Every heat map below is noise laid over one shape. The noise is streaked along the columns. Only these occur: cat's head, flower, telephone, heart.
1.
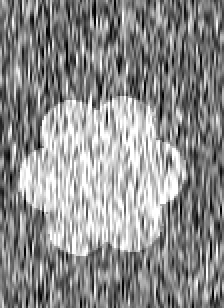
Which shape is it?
flower
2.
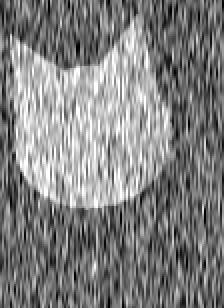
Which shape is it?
cat's head
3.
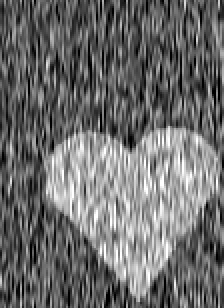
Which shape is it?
heart
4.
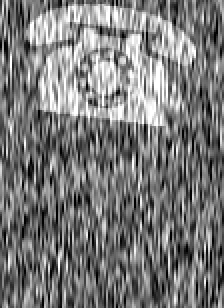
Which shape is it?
telephone
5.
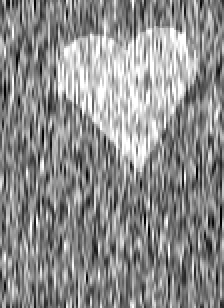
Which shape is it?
heart
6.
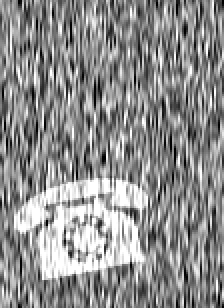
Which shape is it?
telephone
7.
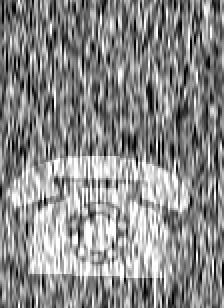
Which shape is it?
telephone
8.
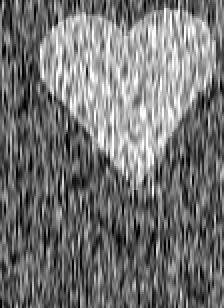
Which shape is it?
heart
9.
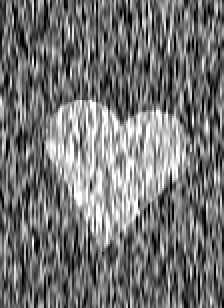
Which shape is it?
heart
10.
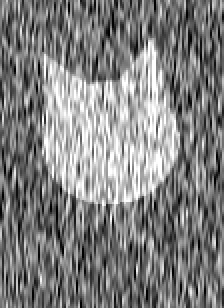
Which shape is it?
cat's head
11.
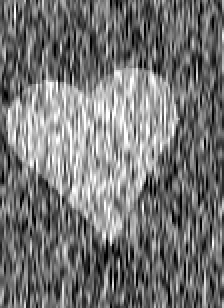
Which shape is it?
heart
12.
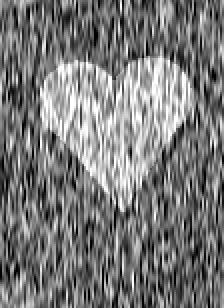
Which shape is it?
heart
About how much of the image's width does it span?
two thirds
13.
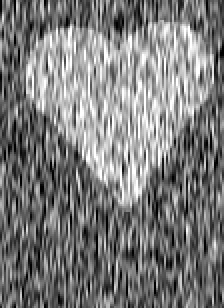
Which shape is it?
heart
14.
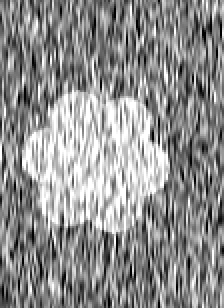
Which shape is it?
flower
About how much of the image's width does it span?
two thirds
